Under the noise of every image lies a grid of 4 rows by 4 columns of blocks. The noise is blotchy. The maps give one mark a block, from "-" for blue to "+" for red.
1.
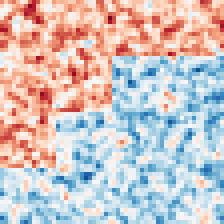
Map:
+ + + +
+ + - -
+ - - -
- - - -
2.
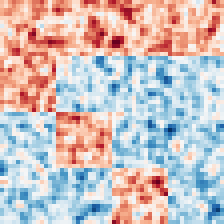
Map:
+ + + +
+ - - -
- + - -
- - + -
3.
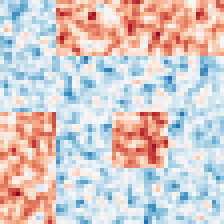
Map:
- + + +
- - - -
+ - + -
+ - - -
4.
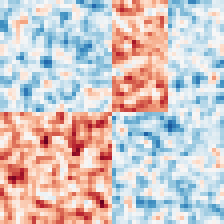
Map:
- - + -
- - + -
+ + - -
+ + - -
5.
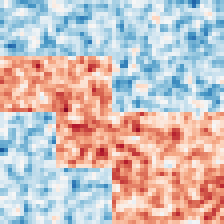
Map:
- - - -
+ + - -
- + + +
- - + +
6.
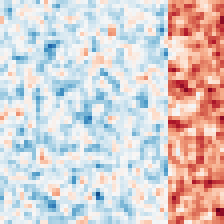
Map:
- - - +
- - - +
- - - +
- - - +
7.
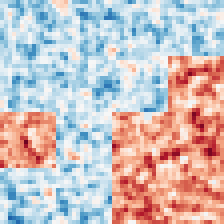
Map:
- - - -
- - - +
+ - + +
- - + +
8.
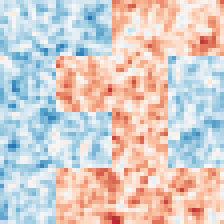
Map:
- - + +
- + + -
- - + -
- + + +
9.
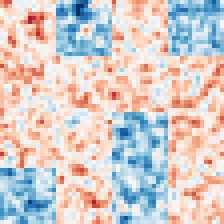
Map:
+ - + -
+ + + +
+ + - +
- + - +
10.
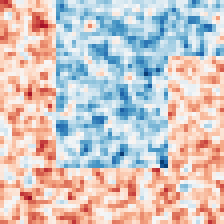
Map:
+ - - -
+ - - +
+ - - +
+ + + +
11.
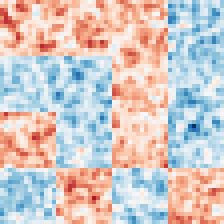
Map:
+ + + -
- - + -
+ - + -
- + - +
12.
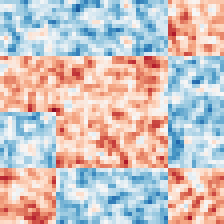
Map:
- - - +
+ + + -
- + + -
+ - - +
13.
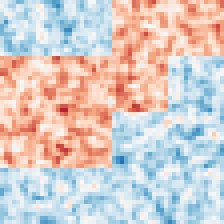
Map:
- - + +
+ + + -
+ + - -
- - - -
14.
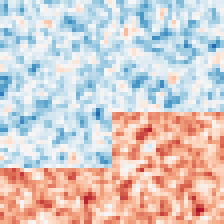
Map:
- - - -
- - - -
- - + +
+ + + +
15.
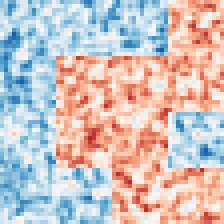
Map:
- - - +
- + + +
- + + -
- - + +
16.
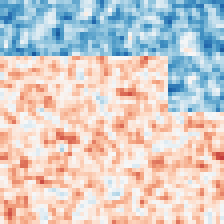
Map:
- - - -
+ + + -
+ + + +
+ + + +
